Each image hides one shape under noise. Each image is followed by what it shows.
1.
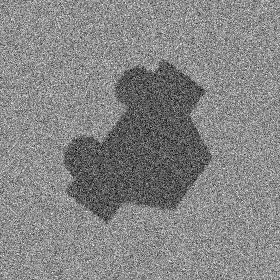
car
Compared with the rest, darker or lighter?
darker
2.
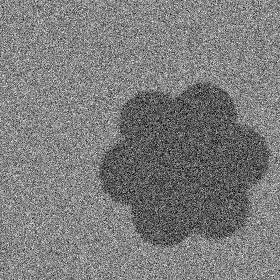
flower
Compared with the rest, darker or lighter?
darker
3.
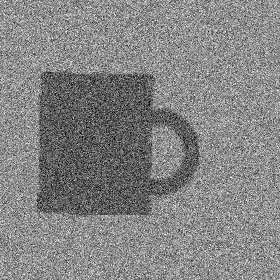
cup
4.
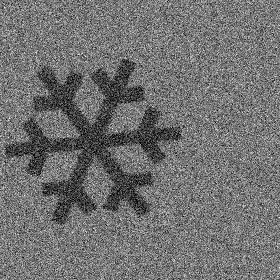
snowflake
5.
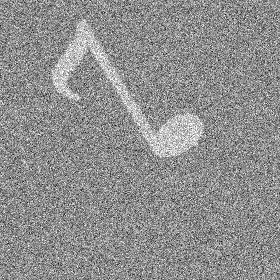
musical note
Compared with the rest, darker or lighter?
lighter
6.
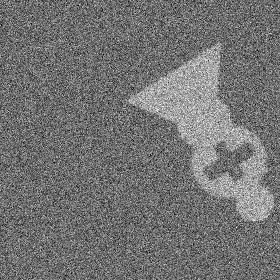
chess bishop
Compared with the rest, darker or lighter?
lighter
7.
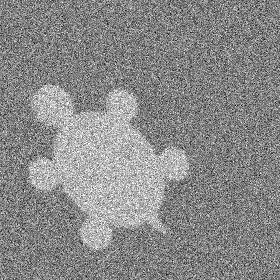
turtle
